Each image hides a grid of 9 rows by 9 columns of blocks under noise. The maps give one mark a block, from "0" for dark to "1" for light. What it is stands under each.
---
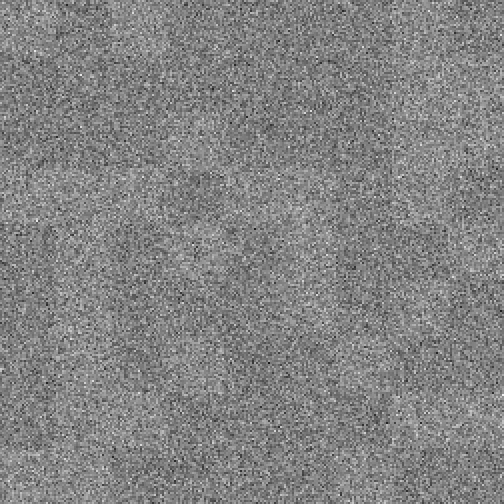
1 0 1 0 0 0 0 1 0
0 0 0 0 0 0 0 1 1
0 0 0 1 0 0 0 1 1
1 1 1 0 1 1 0 1 0
0 1 0 1 0 1 0 0 1
0 1 0 0 0 1 0 1 0
0 1 0 1 0 0 1 0 0
0 1 1 0 0 0 0 1 1
1 1 0 0 0 0 1 0 0
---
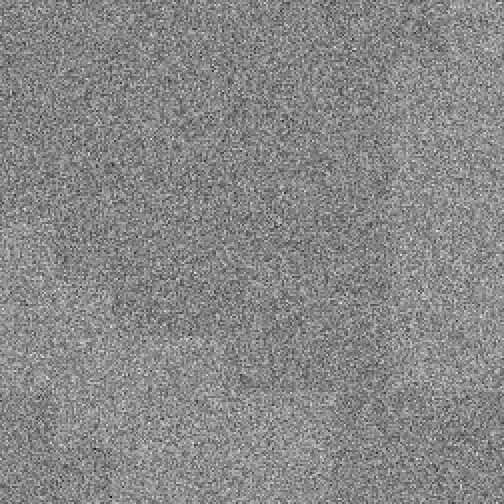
0 0 0 0 0 0 0 0 1
0 0 0 0 0 0 0 1 1
0 0 0 0 0 0 0 1 1
0 0 0 0 0 0 0 1 1
1 0 0 0 0 0 0 1 1
1 1 0 0 0 0 0 1 1
1 1 1 1 0 0 0 1 1
0 1 1 1 1 1 0 0 0
0 0 1 1 1 1 0 0 0
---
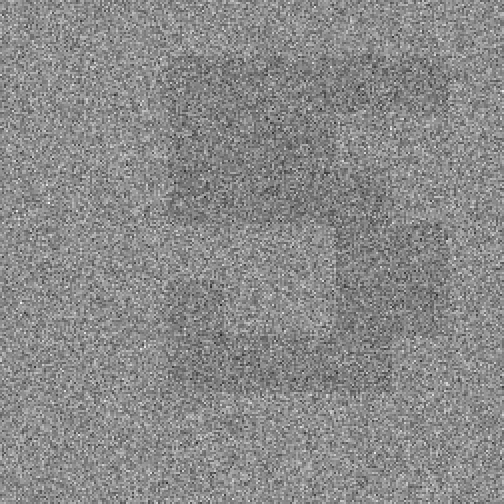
1 1 1 1 1 1 1 1 1
1 1 1 0 0 0 0 0 1
1 1 1 0 0 0 1 1 1
1 1 1 0 0 0 0 1 1
1 1 1 1 1 1 0 0 1
1 1 1 0 1 1 0 0 1
1 1 1 0 0 0 0 1 1
1 1 1 1 1 1 1 1 1
1 1 1 1 1 1 1 1 1
